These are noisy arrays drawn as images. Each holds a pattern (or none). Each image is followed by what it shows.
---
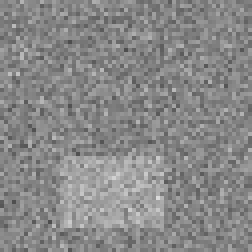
one block
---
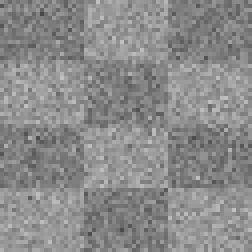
a checkerboard
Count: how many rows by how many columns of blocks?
4 by 3
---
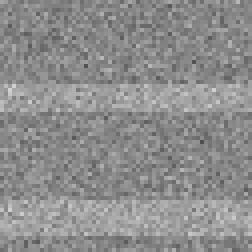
bands of rows
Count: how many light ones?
2
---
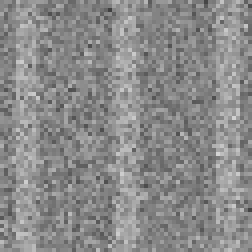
bands of columns
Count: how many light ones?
3
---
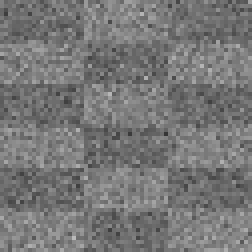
a checkerboard
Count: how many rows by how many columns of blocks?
6 by 3
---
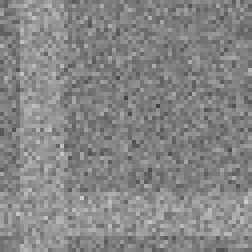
bands of rows crossing bands of columns
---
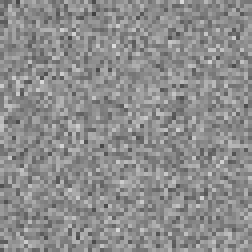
only noise
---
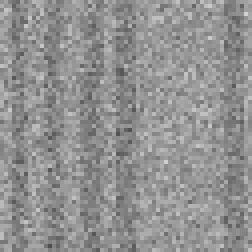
bands of columns
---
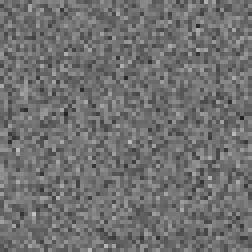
only noise
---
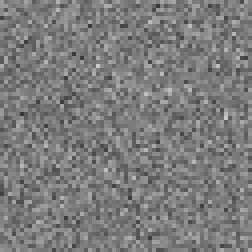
only noise
